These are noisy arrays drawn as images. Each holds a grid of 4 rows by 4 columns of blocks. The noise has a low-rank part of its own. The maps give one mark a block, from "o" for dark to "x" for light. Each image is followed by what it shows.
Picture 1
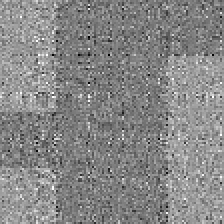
x o o o
x o o x
o o o x
x o o x
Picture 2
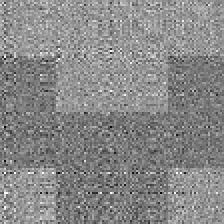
x x x x
o x x o
o o o o
x o o x
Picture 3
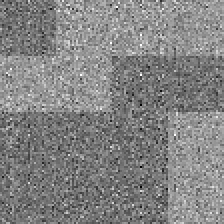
o x x x
x x o o
o o o x
o o o x
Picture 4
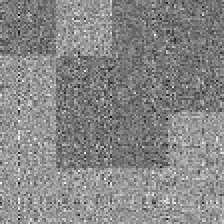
o x o o
x o o o
x o o x
x x x x
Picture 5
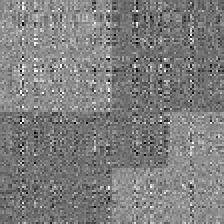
x x o o
x x o o
o o o x
o o x x
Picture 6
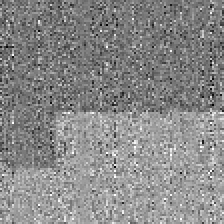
o o o o
o o o o
o x x x
x x x x
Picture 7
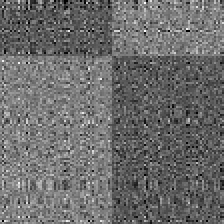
o o x x
x x o o
x x o o
x x o o
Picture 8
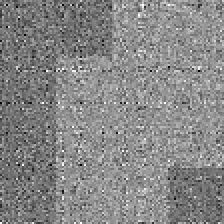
o o x x
o x x x
o x x x
o x x o
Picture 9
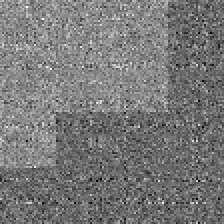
x x x o
x x x o
x o o o
o o o o
